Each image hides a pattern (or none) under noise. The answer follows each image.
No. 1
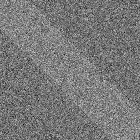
a diagonal band
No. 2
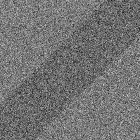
a diagonal band
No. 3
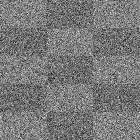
a checkerboard
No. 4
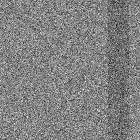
one band of columns
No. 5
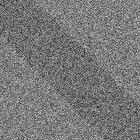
a diagonal band
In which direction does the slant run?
top left to bottom right
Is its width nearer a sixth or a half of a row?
a half
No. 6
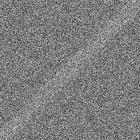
a diagonal band
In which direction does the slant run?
bottom left to top right
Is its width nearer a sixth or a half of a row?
a sixth
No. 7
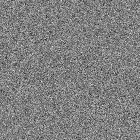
only noise
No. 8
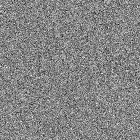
only noise
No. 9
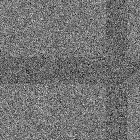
bands of rows crossing bands of columns
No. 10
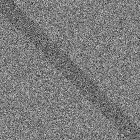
a diagonal band
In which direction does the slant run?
top left to bottom right
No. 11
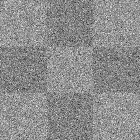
a checkerboard
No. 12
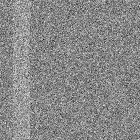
one band of columns
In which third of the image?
left
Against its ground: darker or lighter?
lighter
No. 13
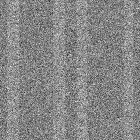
bands of columns
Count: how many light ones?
4
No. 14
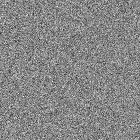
only noise
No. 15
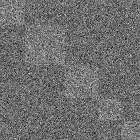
blocks along the diagonal
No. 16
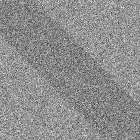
a diagonal band
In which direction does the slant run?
top left to bottom right
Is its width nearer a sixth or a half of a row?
a half
